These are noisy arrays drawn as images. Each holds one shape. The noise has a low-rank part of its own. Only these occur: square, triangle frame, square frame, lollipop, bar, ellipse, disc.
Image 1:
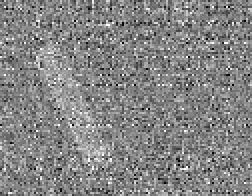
bar
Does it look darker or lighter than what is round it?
lighter
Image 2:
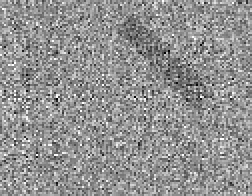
bar
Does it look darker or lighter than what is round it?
darker
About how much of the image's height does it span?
half
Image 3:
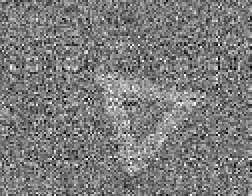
triangle frame
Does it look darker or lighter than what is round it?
lighter
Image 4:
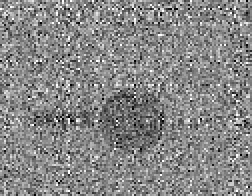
lollipop
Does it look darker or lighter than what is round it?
darker
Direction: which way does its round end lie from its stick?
right
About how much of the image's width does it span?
half
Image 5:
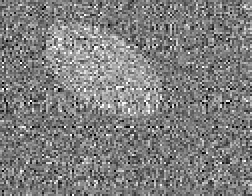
ellipse
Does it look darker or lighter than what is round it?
lighter
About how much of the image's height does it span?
half
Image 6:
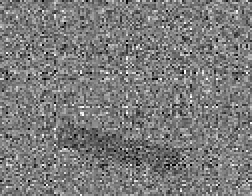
bar
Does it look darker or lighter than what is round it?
darker
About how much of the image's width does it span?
half
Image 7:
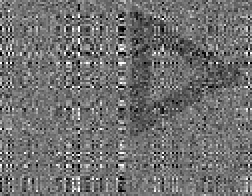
triangle frame
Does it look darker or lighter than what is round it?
darker
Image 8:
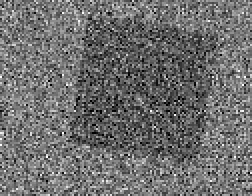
square
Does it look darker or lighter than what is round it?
darker
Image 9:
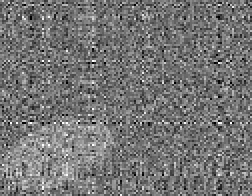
ellipse
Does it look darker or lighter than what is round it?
lighter
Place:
bottom left
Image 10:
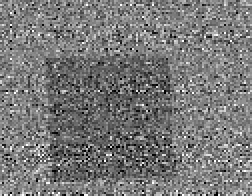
square
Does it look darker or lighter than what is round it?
darker
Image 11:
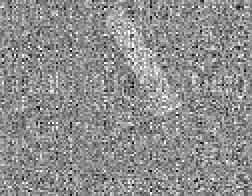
bar
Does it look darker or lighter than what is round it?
lighter
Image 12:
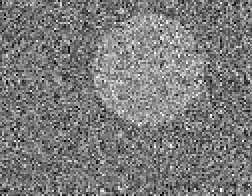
disc
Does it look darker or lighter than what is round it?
lighter
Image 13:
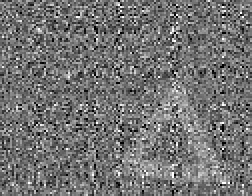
triangle frame
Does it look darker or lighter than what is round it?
lighter
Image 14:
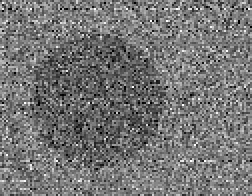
disc
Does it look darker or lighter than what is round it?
darker
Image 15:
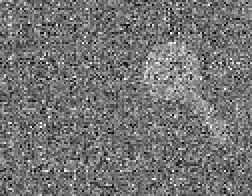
lollipop
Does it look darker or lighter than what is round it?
lighter
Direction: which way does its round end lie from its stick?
up and left
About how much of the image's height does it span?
half
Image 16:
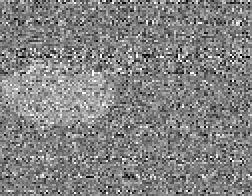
ellipse
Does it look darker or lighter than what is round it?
lighter
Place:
middle left
